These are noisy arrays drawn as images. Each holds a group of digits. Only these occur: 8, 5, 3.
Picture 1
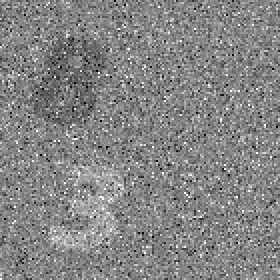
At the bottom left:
3
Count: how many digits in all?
2
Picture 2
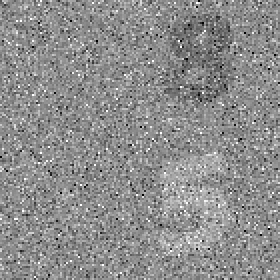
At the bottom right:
5
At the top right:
8
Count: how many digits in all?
2
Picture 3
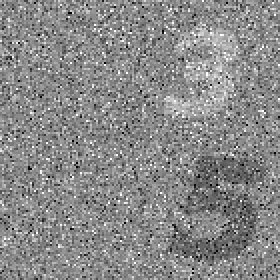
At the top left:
nothing
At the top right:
3
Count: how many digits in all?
2
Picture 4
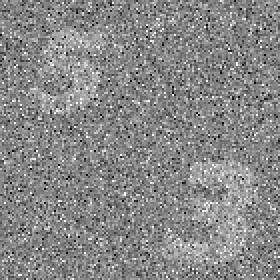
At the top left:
5
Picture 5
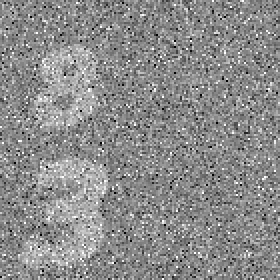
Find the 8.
top left
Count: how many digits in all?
2
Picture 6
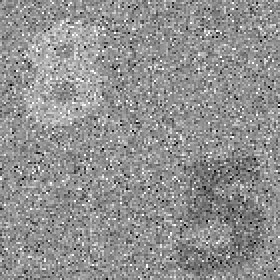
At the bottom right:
5
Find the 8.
top left
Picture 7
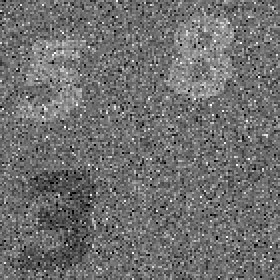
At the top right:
8
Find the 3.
bottom left
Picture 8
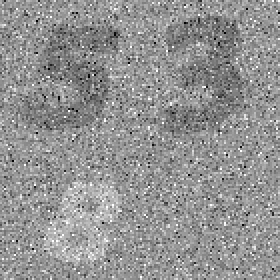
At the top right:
3
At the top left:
5
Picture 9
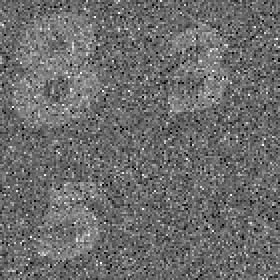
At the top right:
3
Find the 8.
top left
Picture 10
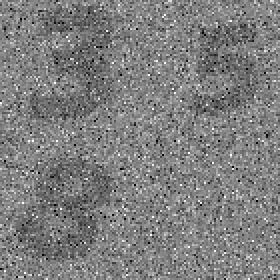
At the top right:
5
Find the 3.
top left
